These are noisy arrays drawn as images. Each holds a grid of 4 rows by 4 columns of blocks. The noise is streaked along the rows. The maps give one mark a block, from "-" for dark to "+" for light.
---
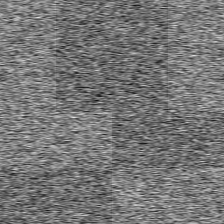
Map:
+--+
+--+
++--
--++
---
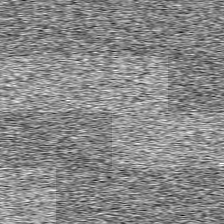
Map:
----
+++-
--++
+---
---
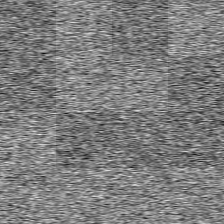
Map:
-+-+
-++-
+---
++++
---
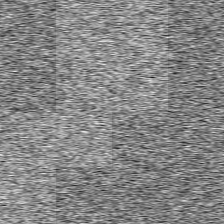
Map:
-++-
-++-
++--
+---
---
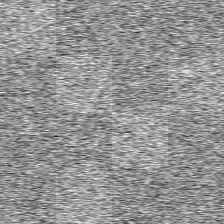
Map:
+---
-+-+
--+-
-+--
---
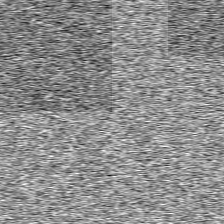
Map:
--+-
--++
++++
++++
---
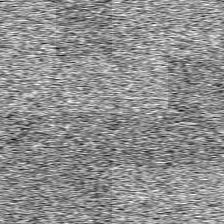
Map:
+-++
+++-
----
--++
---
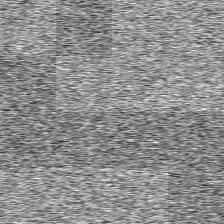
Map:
+-++
-+++
----
+++-
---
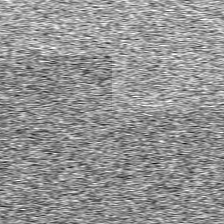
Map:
++++
--++
----
----
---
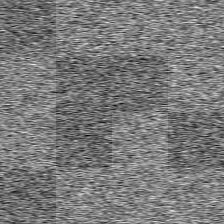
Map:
-+++
+--+
+-+-
-+++
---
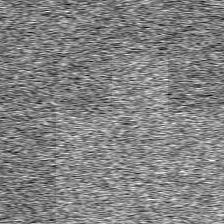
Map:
----
--+-
-+++
-+++
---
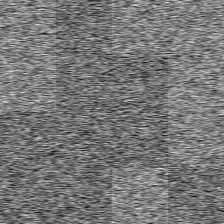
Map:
+-++
+--+
---+
--+-
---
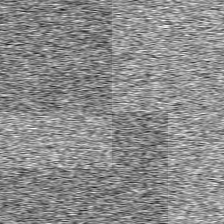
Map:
--++
--++
++-+
---+
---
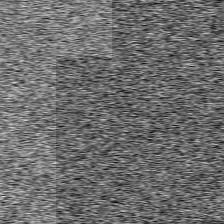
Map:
++--
+---
+---
+---
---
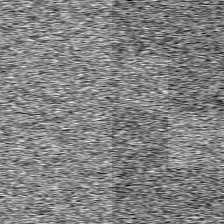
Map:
++--
+++-
++-+
++--
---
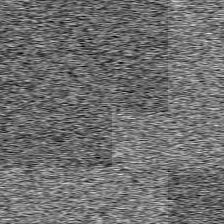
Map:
---+
---+
--++
+++-
